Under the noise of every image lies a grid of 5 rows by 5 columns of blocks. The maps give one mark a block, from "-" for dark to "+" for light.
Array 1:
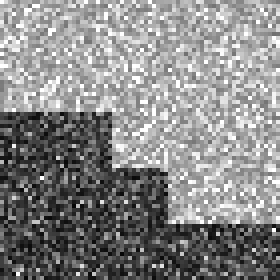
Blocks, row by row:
+ + + + +
+ + + + +
- - + + +
- - - + +
- - - - -
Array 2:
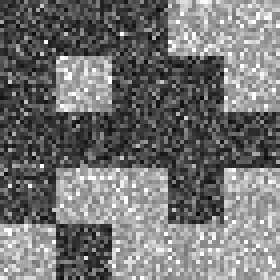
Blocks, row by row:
- - - + +
- + - - +
- - - - -
- + + - +
+ - + + +
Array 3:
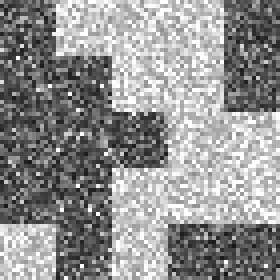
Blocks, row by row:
- + + + -
- - + + -
- - - + +
- - + + +
+ - + - -
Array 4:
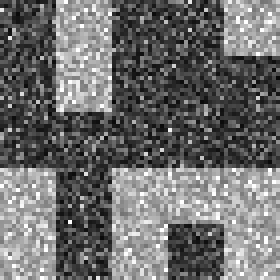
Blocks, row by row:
- + - - +
- + - - -
- - - - -
+ - + + +
+ - + - +
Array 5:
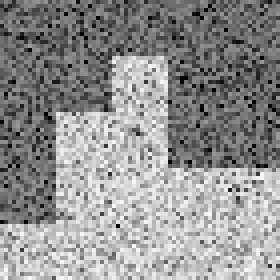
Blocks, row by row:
- - - - -
- - + - -
- + + - -
- + + + +
+ + + + +
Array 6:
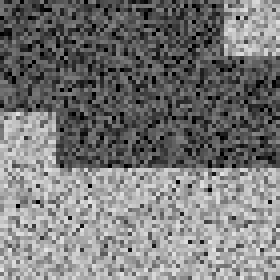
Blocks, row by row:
- - - - +
- - - - -
+ - - - -
+ + + + +
+ + + + +
